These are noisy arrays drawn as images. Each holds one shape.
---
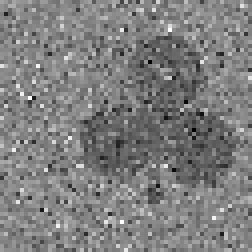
club
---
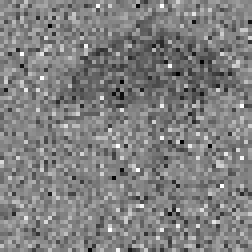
umbrella
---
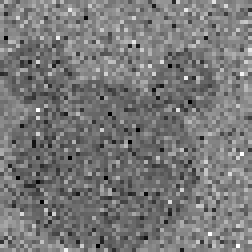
bear's head
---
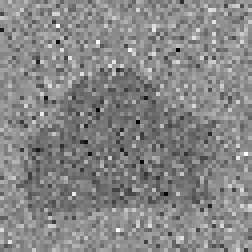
cloud
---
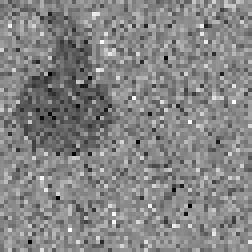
pear
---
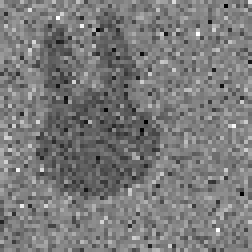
rabbit's head
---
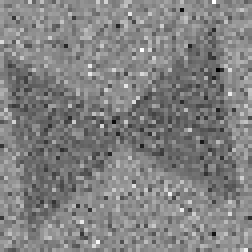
bow tie
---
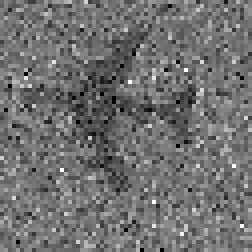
airplane
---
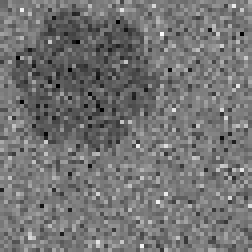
flower
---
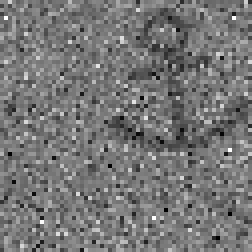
anchor
